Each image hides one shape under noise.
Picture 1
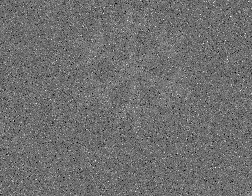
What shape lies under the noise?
snowflake
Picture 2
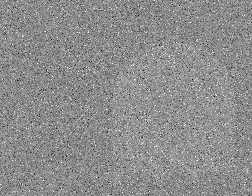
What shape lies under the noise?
ghost
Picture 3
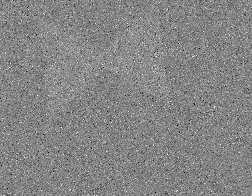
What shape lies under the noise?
bow tie
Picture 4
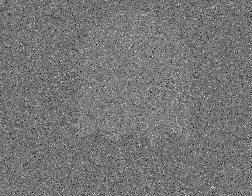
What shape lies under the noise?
ghost
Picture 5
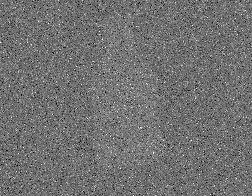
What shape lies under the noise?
bottle
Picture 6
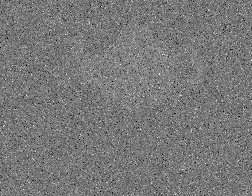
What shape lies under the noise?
teapot
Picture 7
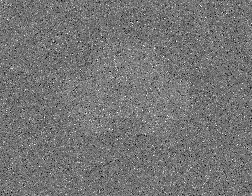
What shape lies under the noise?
car
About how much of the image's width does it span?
half
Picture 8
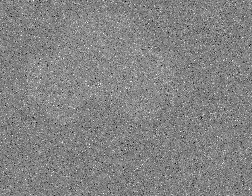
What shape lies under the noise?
car
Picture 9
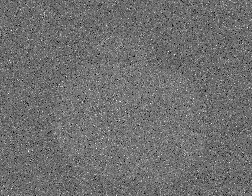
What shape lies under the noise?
apple
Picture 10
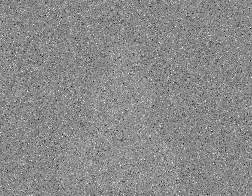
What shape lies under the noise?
chess pawn
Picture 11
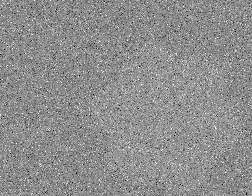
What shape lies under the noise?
flower
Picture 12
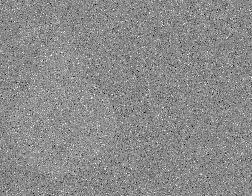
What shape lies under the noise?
pear
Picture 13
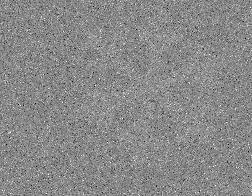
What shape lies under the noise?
snowflake
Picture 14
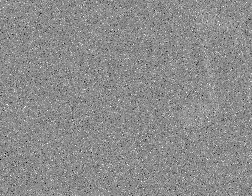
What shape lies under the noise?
musical note
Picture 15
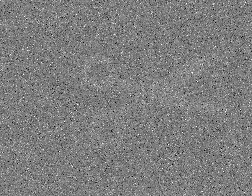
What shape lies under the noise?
pair of scissors
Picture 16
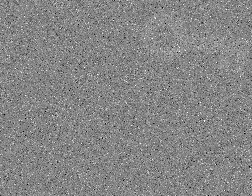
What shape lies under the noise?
key
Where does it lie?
top right
